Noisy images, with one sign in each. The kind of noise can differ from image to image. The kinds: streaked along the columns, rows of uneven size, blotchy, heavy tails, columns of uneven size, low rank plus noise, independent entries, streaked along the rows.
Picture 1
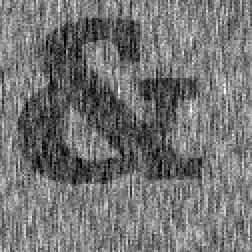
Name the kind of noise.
streaked along the columns
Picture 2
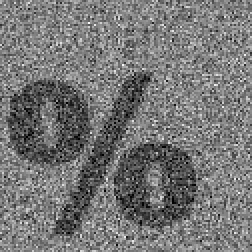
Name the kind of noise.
low rank plus noise
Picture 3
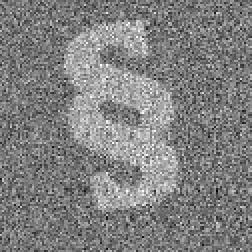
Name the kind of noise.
low rank plus noise
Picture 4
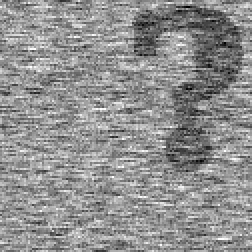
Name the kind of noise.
streaked along the rows
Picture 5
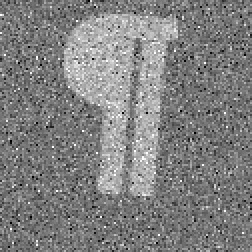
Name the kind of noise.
heavy tails
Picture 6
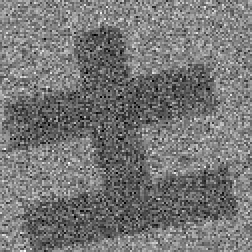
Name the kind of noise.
low rank plus noise
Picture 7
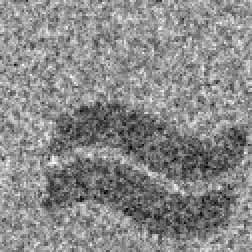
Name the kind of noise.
blotchy
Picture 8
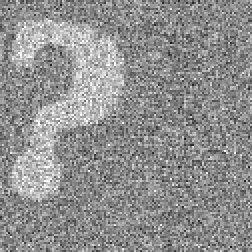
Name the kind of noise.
low rank plus noise
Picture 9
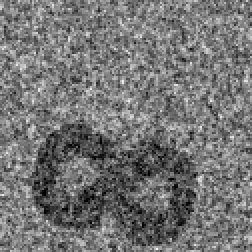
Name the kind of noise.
blotchy
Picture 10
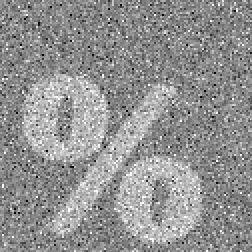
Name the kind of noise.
heavy tails
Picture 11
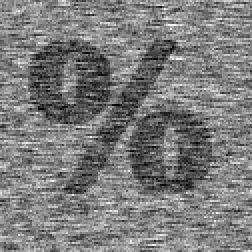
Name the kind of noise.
streaked along the rows
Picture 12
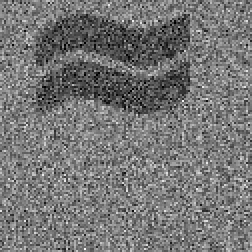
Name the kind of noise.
low rank plus noise
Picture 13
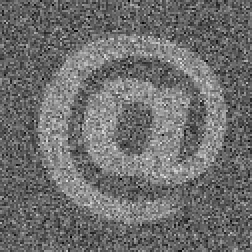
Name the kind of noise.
independent entries
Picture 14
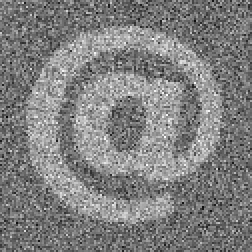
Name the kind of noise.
independent entries
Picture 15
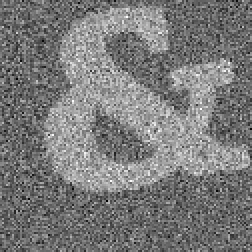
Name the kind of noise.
low rank plus noise
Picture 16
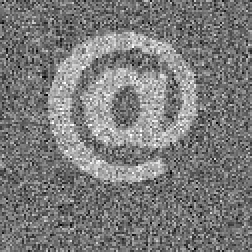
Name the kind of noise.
low rank plus noise
